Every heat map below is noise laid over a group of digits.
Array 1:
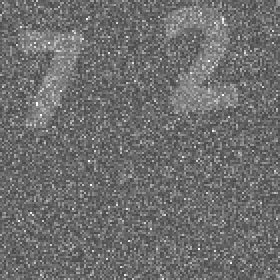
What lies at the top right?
2
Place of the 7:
top left
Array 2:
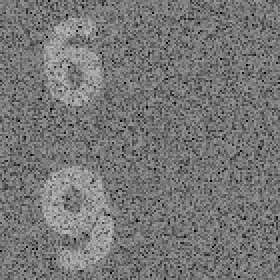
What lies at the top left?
6
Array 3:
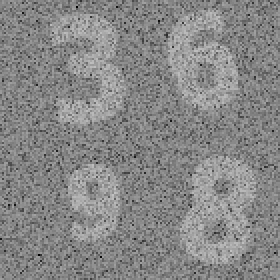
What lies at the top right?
6
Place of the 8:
bottom right
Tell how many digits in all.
4
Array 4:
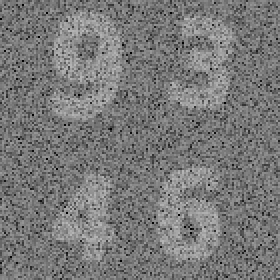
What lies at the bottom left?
4
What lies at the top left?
9
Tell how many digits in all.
4
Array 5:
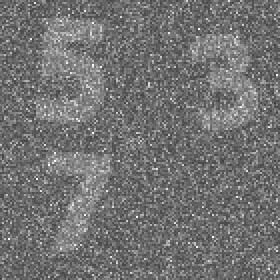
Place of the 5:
top left
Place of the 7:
bottom left
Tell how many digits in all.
3
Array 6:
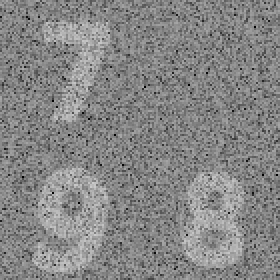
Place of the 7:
top left
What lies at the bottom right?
8
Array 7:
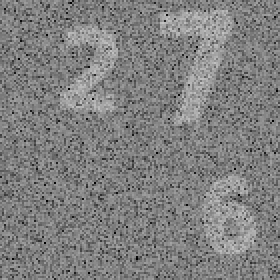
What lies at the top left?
2
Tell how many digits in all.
3
